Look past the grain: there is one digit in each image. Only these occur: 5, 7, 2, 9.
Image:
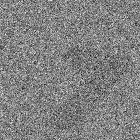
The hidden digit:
7
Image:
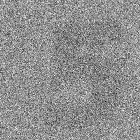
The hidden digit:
5
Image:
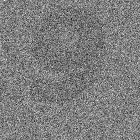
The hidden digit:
9
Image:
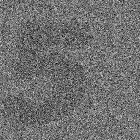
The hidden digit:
5
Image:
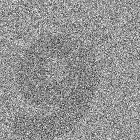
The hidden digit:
9
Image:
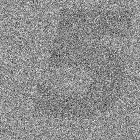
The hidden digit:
5
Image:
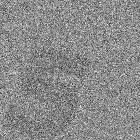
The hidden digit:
5
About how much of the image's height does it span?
two thirds
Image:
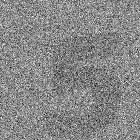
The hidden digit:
5
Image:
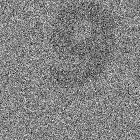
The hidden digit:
9
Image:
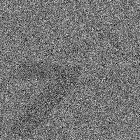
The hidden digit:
7
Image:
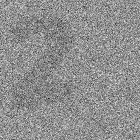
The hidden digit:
2
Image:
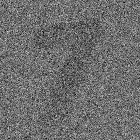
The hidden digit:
7
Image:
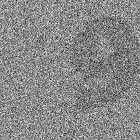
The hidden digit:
9
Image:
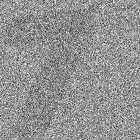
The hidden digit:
7
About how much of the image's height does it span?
nearly all
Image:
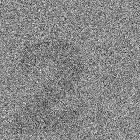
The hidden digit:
2
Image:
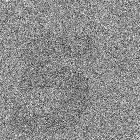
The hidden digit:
5
